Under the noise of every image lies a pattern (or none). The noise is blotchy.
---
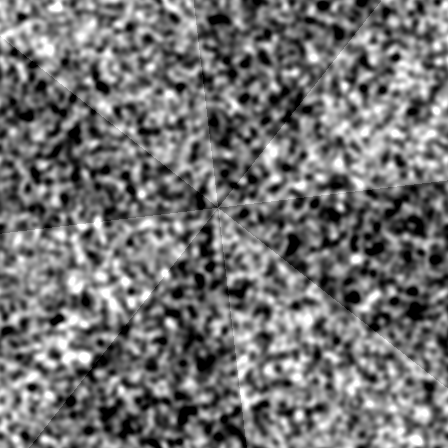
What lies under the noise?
spokes from one point
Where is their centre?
centre
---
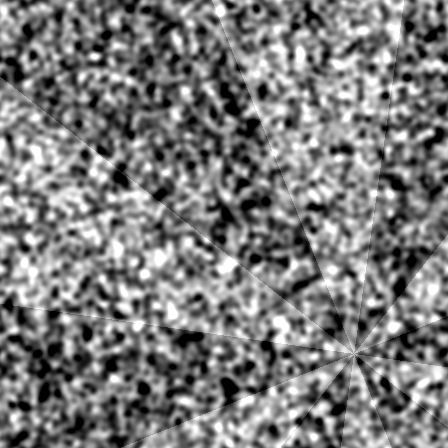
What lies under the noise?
spokes from one point
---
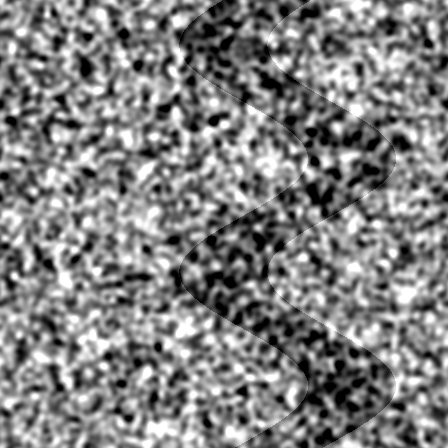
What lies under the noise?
a wavy band
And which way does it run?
top to bottom
